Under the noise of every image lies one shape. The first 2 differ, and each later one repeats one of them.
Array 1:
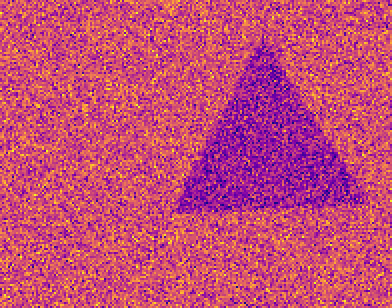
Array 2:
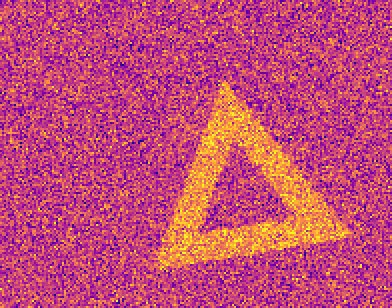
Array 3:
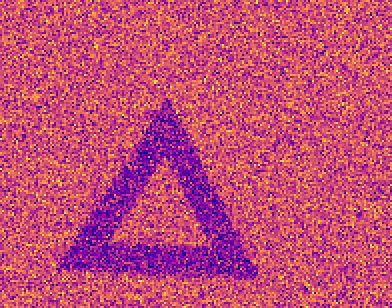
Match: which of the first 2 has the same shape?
2
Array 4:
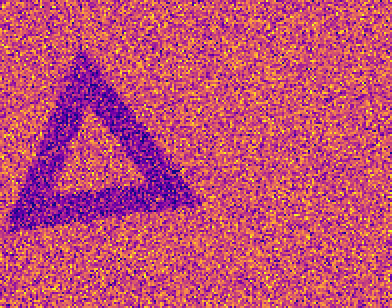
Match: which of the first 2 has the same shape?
2
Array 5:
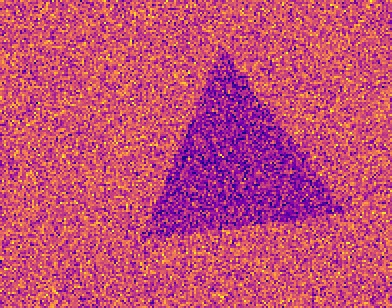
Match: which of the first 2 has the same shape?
1
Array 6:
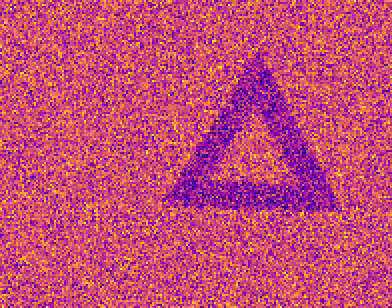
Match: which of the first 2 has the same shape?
2
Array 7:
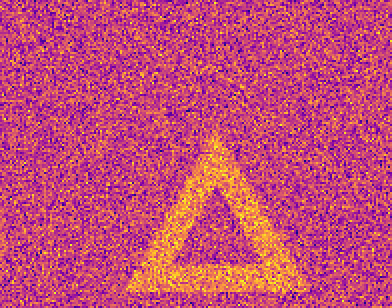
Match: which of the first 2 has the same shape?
2
